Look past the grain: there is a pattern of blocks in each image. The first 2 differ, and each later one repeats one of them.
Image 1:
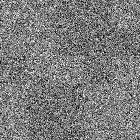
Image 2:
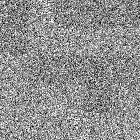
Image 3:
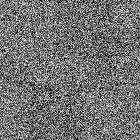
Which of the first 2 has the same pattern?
1
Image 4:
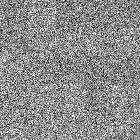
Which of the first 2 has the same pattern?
2
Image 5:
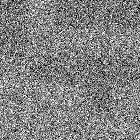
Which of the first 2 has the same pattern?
2
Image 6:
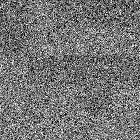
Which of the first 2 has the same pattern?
2
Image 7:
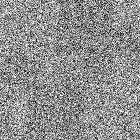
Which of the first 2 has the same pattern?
1
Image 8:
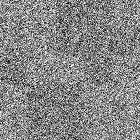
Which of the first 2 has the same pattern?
1
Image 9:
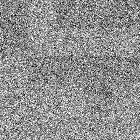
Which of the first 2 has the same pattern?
2
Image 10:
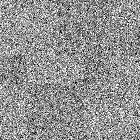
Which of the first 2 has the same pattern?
1
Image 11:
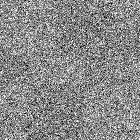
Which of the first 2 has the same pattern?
1
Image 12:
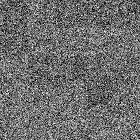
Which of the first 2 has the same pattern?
2
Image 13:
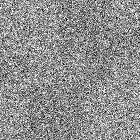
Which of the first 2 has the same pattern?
1
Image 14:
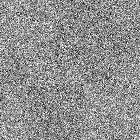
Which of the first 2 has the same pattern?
1
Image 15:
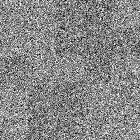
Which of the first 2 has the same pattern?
1
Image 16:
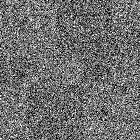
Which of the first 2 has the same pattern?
1
